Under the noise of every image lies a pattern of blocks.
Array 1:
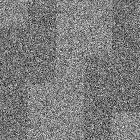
the same after a half turn
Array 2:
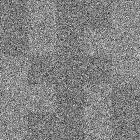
the same after a half turn
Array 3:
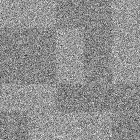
no symmetry
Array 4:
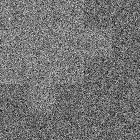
mirrored about the diagonal from the top left
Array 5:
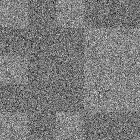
top and bottom mirror each other
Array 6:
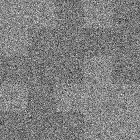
mirrored about the diagonal from the top left
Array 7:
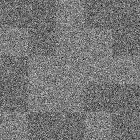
mirrored about the diagonal from the bottom left
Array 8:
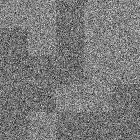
no symmetry
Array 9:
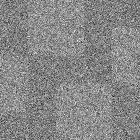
the same after a half turn
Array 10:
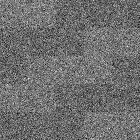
the same after a half turn
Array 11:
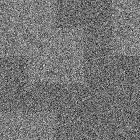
mirrored about the diagonal from the top left
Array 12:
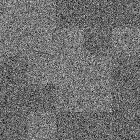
mirrored about the diagonal from the top left
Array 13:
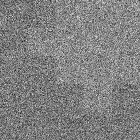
mirrored about the diagonal from the bottom left
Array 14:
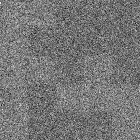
no symmetry
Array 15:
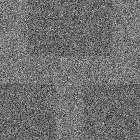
left and right mirror each other
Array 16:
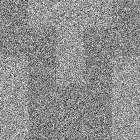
left and right mirror each other
